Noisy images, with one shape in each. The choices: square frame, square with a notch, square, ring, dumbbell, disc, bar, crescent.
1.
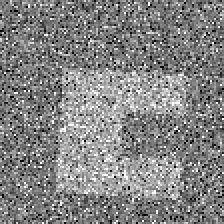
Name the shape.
square with a notch
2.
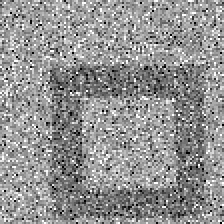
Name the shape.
square frame
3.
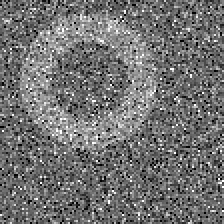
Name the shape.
ring
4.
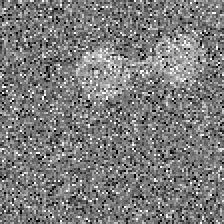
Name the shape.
dumbbell
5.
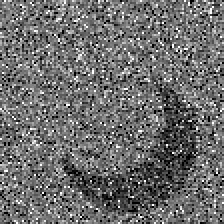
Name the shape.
crescent
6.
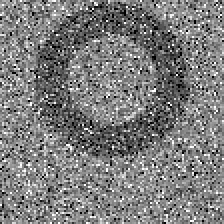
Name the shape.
ring
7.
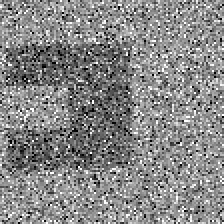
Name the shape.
square with a notch
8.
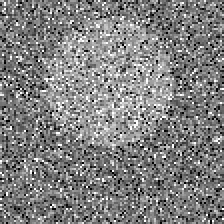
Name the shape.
disc
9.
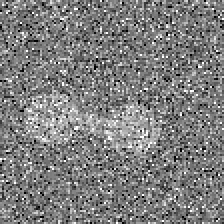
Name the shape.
dumbbell
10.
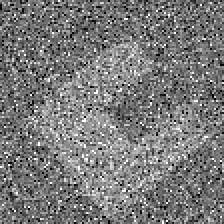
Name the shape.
square with a notch
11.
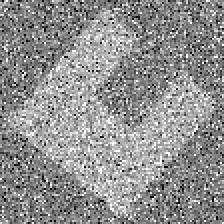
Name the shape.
square with a notch
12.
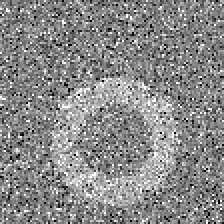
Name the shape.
ring
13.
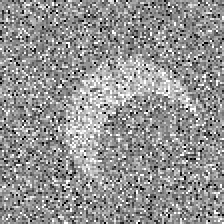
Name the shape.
crescent
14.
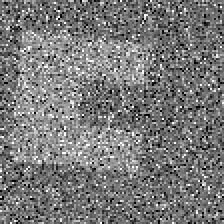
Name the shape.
square with a notch
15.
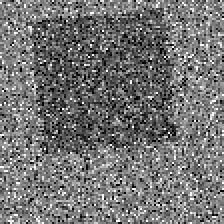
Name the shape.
square
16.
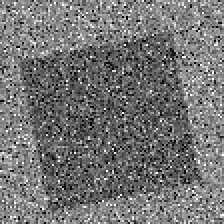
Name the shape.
square
